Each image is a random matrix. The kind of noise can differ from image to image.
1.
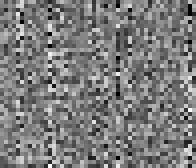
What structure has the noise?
columns of uneven size
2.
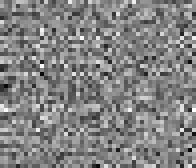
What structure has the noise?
low rank plus noise
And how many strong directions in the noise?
one
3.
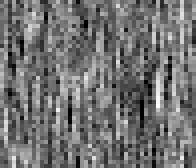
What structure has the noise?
streaked along the columns
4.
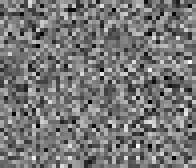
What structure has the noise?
low rank plus noise
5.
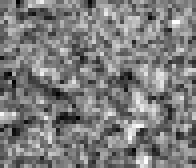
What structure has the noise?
blotchy
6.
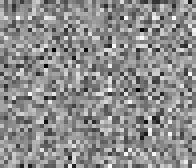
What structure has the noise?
low rank plus noise
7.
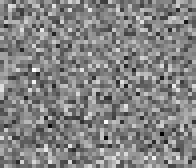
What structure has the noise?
independent entries
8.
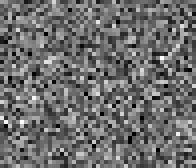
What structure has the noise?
independent entries
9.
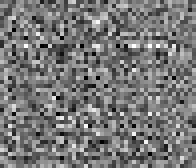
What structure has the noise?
low rank plus noise
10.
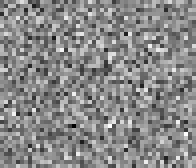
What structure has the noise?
independent entries
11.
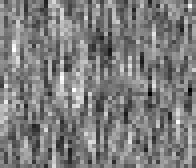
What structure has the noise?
streaked along the columns
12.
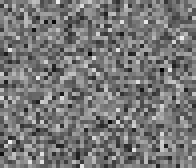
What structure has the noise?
independent entries
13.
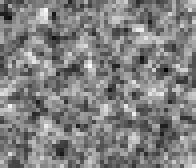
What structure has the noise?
blotchy
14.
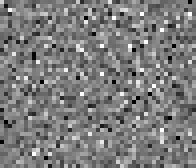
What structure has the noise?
heavy tails
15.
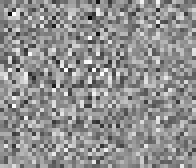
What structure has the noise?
low rank plus noise
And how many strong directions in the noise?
five to eight
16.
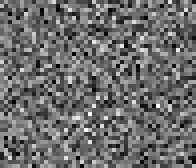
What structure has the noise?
independent entries
